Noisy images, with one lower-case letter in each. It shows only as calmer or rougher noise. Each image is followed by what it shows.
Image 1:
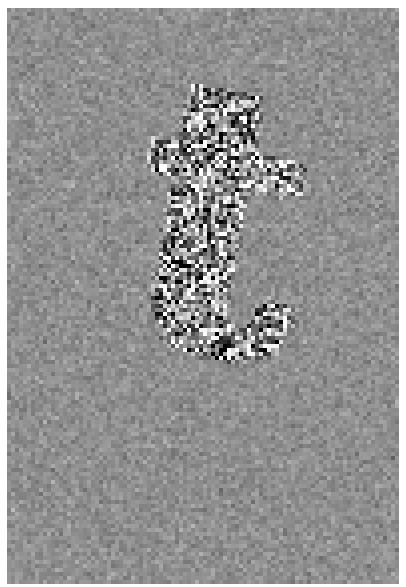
rough t
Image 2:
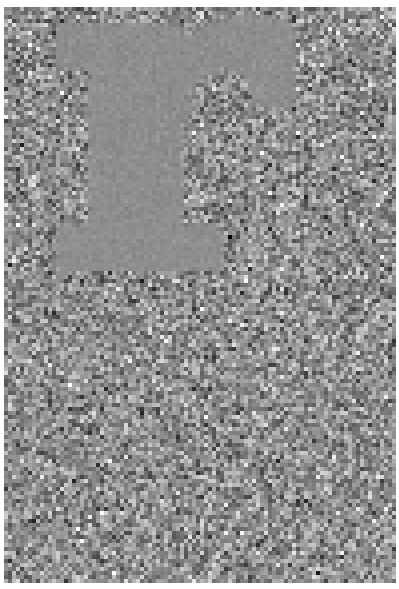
calm r
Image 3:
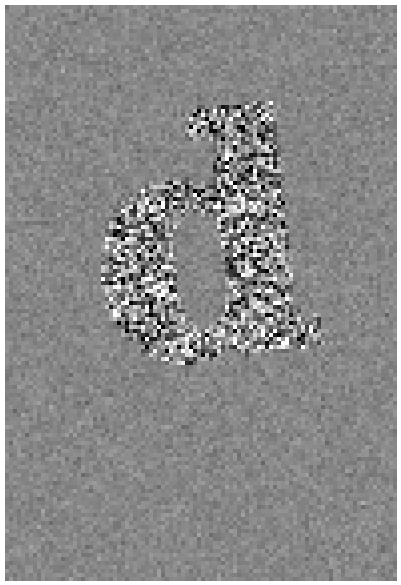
rough d
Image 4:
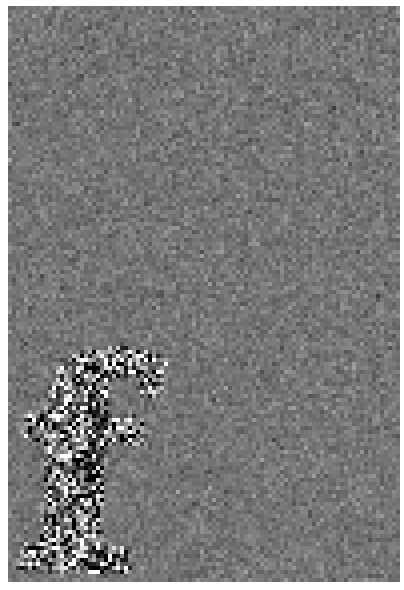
rough f, bottom left
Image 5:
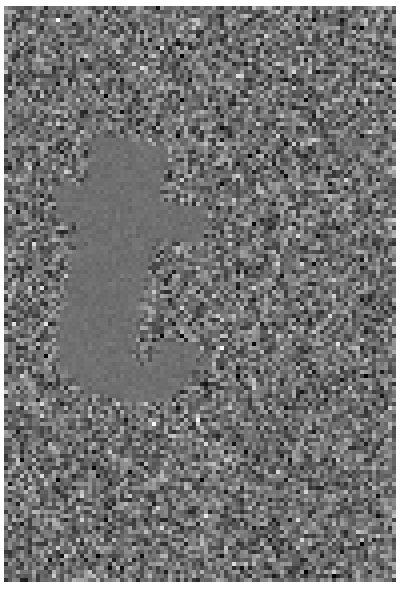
calm t
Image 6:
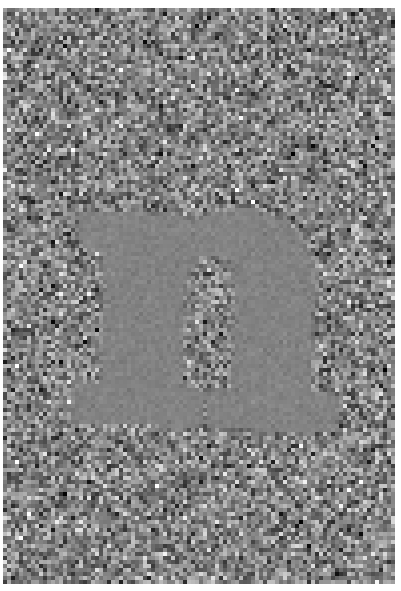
calm n
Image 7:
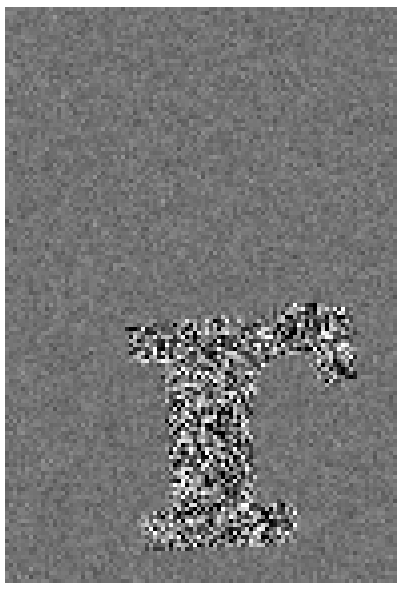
rough r
